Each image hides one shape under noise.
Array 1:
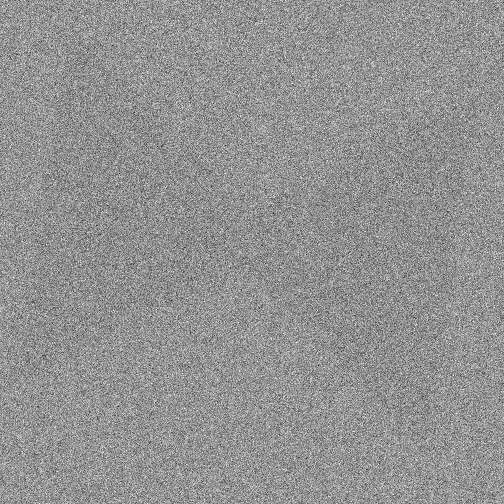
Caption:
dark bow tie
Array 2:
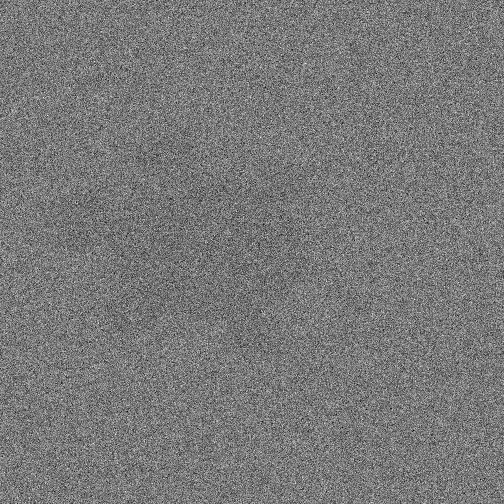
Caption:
dark turtle
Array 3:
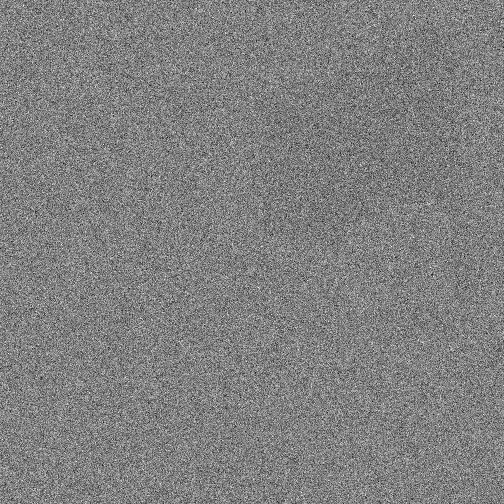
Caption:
dark flag
